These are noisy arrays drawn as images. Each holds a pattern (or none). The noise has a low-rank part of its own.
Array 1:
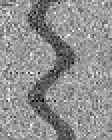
a wavy band
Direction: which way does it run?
top to bottom
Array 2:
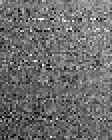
a smooth slope
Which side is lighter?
top right
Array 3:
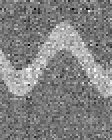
a wavy band
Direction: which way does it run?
left to right
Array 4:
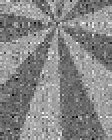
spokes from one point
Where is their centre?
top middle
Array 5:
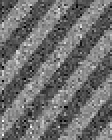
diagonal stripes
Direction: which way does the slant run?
bottom left to top right
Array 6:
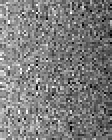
a smooth slope
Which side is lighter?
left
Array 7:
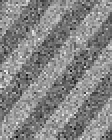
diagonal stripes
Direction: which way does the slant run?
bottom left to top right
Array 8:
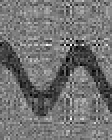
a wavy band
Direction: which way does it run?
left to right
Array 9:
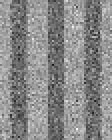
vertical stripes
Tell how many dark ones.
3
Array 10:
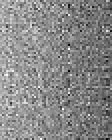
a smooth slope
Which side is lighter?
left
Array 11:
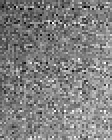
a smooth slope
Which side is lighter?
bottom right
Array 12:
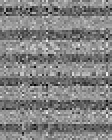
horizontal stripes
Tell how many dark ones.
6
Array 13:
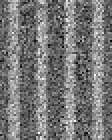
vertical stripes
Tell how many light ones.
4
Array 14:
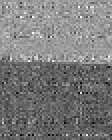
a sharp edge
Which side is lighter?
top
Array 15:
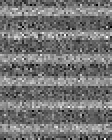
horizontal stripes
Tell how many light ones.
6
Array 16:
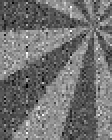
spokes from one point
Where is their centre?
top right
